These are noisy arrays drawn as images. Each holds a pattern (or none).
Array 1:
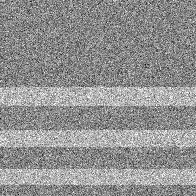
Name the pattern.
bands of rows
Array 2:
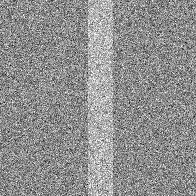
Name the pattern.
one band of columns
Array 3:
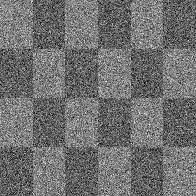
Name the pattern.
a checkerboard
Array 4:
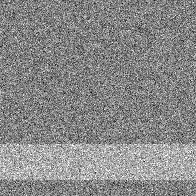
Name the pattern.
one band of rows
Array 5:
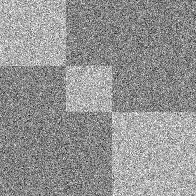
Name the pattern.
blocks along the diagonal
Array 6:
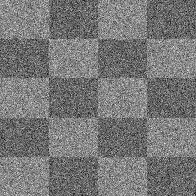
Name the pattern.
a checkerboard
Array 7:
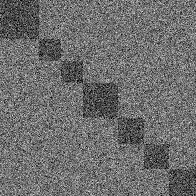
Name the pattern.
blocks along the diagonal
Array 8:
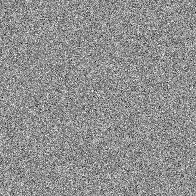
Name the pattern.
only noise
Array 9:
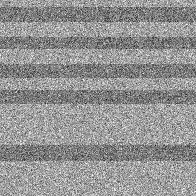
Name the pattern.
bands of rows
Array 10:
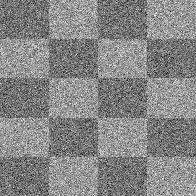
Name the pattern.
a checkerboard
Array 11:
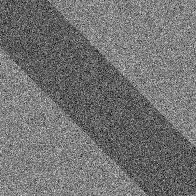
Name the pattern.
a diagonal band
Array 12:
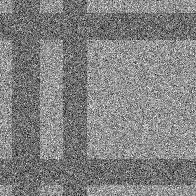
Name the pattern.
bands of rows crossing bands of columns
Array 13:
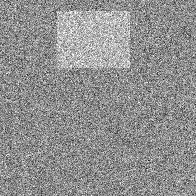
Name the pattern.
one block
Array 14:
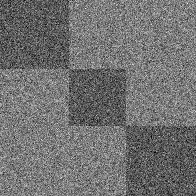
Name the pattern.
blocks along the diagonal
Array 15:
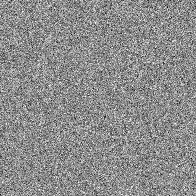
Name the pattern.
only noise
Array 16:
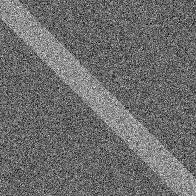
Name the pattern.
a diagonal band
